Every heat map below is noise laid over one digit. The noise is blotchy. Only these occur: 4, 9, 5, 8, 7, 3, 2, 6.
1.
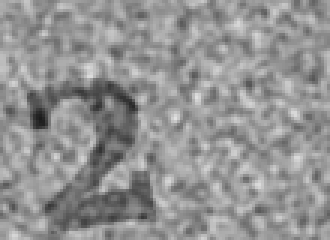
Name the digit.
2
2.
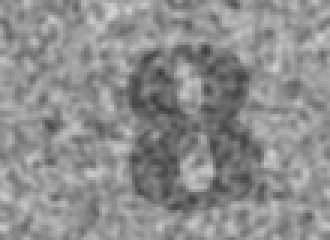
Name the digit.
8
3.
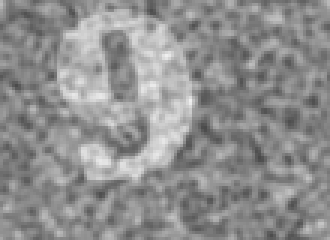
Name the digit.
9
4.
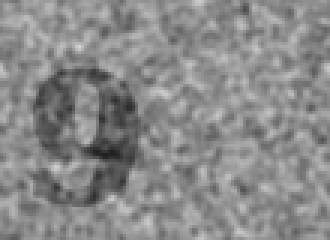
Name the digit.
9
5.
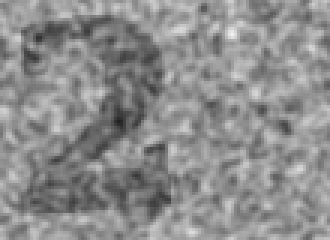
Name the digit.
2
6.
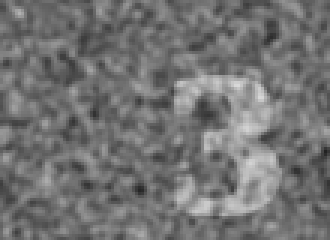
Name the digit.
3
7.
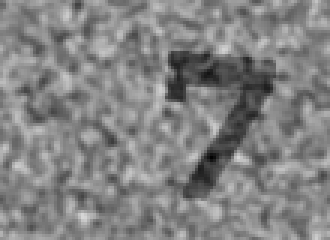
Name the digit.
7
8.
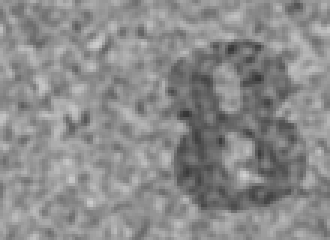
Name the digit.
8
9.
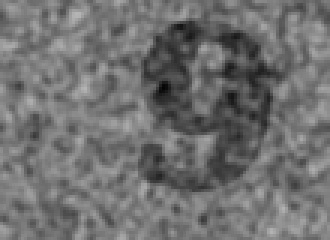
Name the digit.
9
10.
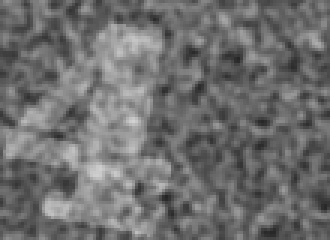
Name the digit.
4
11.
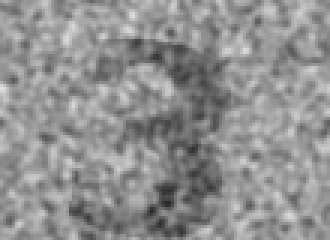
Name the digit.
3
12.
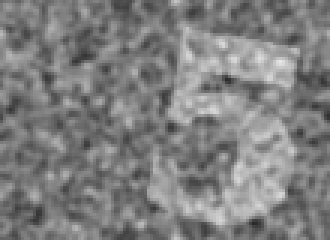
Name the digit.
5
